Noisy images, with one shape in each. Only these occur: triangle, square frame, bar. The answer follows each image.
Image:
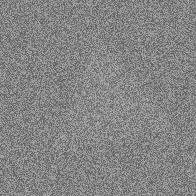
triangle
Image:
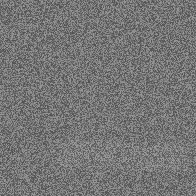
bar
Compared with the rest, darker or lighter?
lighter
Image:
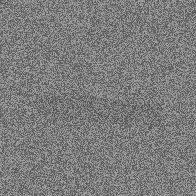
bar
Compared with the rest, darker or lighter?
darker
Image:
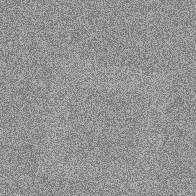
square frame
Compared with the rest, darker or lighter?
lighter
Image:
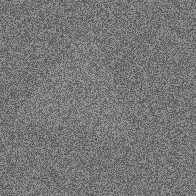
triangle
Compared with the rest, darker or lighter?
lighter
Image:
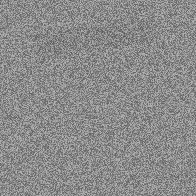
bar
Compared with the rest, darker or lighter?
darker
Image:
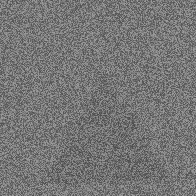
triangle
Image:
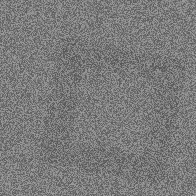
square frame
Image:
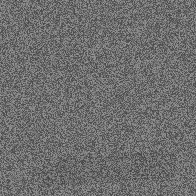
bar
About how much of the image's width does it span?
two thirds
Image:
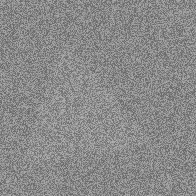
triangle
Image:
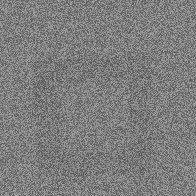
square frame
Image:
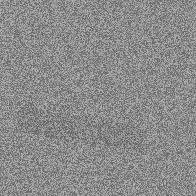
bar
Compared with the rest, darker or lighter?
darker
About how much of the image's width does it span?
two thirds
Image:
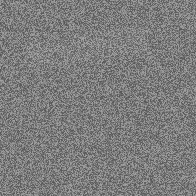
bar
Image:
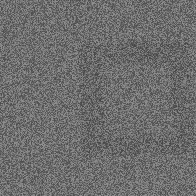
square frame
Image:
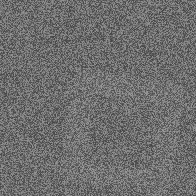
square frame
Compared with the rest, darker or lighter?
lighter
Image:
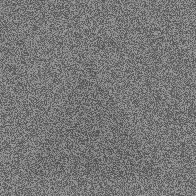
triangle
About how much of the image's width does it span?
two thirds
